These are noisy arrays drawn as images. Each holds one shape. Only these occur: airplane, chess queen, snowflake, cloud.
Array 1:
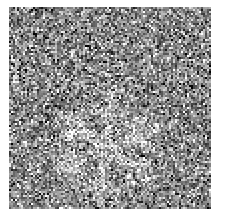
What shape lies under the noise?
snowflake
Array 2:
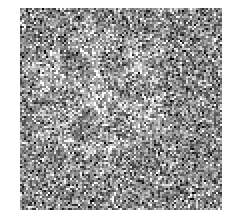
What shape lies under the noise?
snowflake
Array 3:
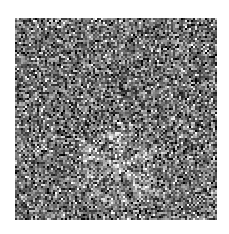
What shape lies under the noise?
snowflake
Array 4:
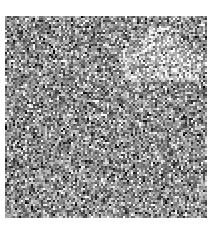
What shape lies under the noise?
cloud
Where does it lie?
top right
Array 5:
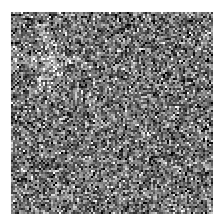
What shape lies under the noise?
airplane
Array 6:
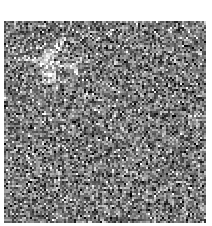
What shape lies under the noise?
airplane
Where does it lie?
top left
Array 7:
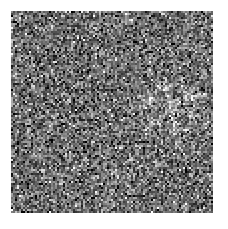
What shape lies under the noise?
snowflake
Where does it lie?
middle right
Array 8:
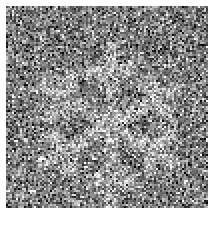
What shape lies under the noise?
snowflake
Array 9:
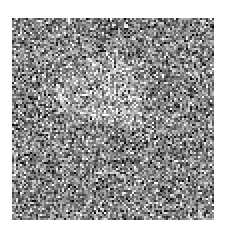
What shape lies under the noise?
cloud
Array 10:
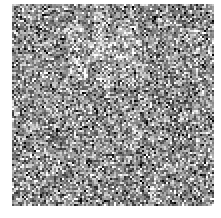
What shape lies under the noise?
snowflake
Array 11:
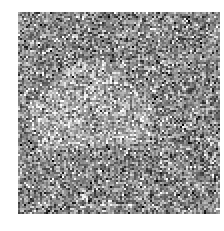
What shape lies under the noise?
cloud
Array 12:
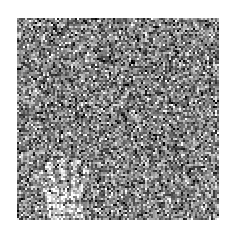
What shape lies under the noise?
chess queen
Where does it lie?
bottom left
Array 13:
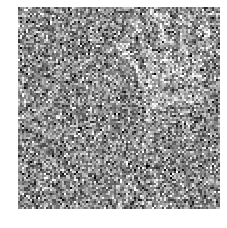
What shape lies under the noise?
chess queen
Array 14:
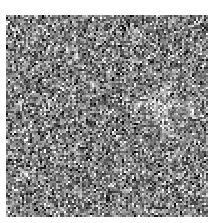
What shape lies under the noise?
airplane
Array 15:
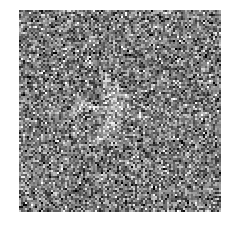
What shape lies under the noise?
airplane
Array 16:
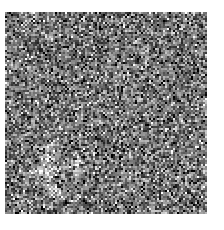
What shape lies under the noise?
airplane
